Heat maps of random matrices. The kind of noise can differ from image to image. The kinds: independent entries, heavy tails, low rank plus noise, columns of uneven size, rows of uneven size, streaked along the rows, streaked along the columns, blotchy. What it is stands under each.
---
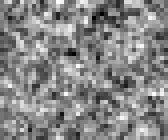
blotchy
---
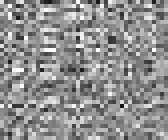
low rank plus noise
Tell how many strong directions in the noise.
two
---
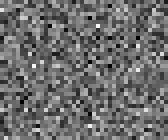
independent entries
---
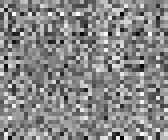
low rank plus noise
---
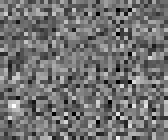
low rank plus noise
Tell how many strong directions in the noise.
three or four
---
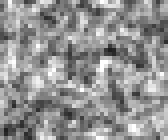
blotchy
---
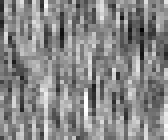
streaked along the columns
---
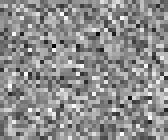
independent entries
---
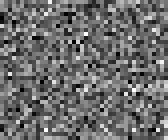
independent entries
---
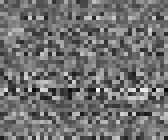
rows of uneven size
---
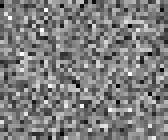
independent entries
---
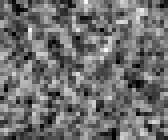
blotchy
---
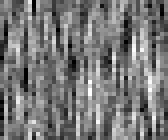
streaked along the columns
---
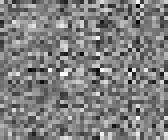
low rank plus noise
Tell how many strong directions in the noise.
three or four
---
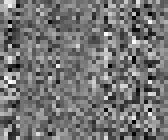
columns of uneven size
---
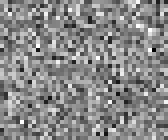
independent entries
